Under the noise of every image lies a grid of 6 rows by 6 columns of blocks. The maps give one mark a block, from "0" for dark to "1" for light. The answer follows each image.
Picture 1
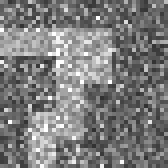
0 0 0 0 0 0
1 1 1 1 0 0
0 0 1 1 0 0
0 0 1 0 0 0
0 1 1 0 0 0
0 1 0 0 0 0
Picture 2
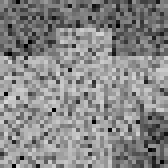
0 0 0 0 0 0
0 0 1 1 0 0
1 1 1 1 1 1
1 1 1 1 1 1
1 1 1 1 1 0
1 1 1 1 0 0
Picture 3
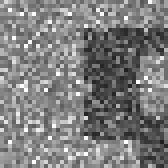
1 1 1 1 1 1
1 1 1 0 0 0
1 1 1 0 0 1
1 1 1 0 0 1
1 1 1 0 0 0
1 1 1 1 1 0
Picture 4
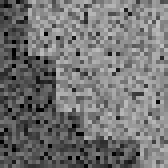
0 1 1 1 1 1
0 1 1 1 1 1
0 0 1 1 1 1
0 0 1 1 1 1
0 0 0 1 1 1
0 0 0 0 0 1
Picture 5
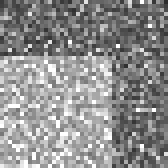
0 0 0 0 0 0
0 0 0 0 0 0
1 1 1 1 0 0
1 1 1 1 0 0
1 1 1 1 0 0
1 1 1 1 0 0
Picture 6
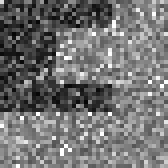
0 0 0 0 1 1
0 0 1 1 1 1
0 0 1 1 1 1
0 0 0 0 1 1
1 1 1 1 1 1
1 1 1 1 1 1
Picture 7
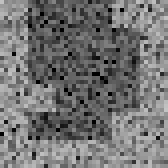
1 0 0 0 1 1
1 0 0 0 0 1
1 0 0 0 0 1
1 1 0 0 0 1
1 0 0 0 1 1
1 1 1 1 1 1
